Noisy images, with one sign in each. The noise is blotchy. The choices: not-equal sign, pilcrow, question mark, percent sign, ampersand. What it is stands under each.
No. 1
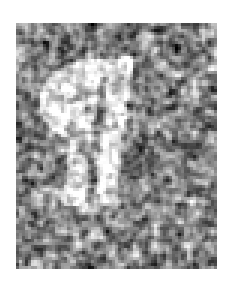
pilcrow
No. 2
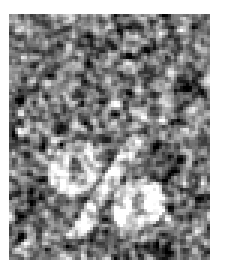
percent sign
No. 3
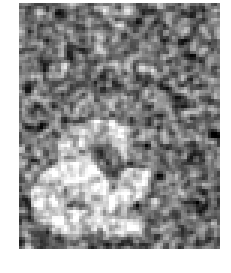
ampersand
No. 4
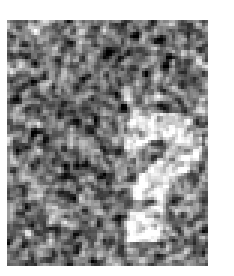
question mark
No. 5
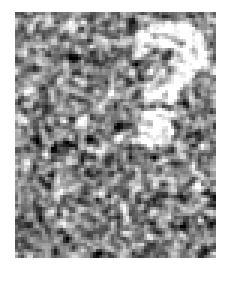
question mark
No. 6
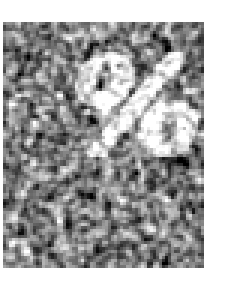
percent sign
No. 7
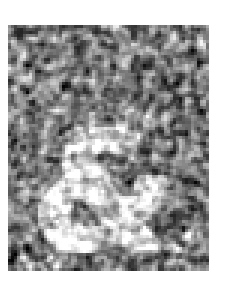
ampersand
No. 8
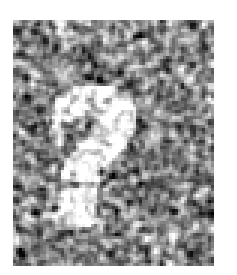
question mark
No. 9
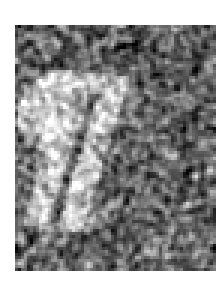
pilcrow
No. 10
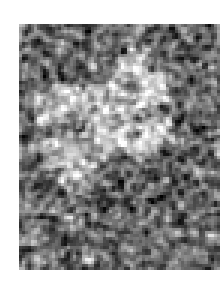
not-equal sign
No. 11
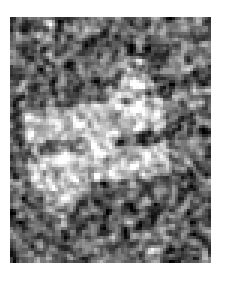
not-equal sign
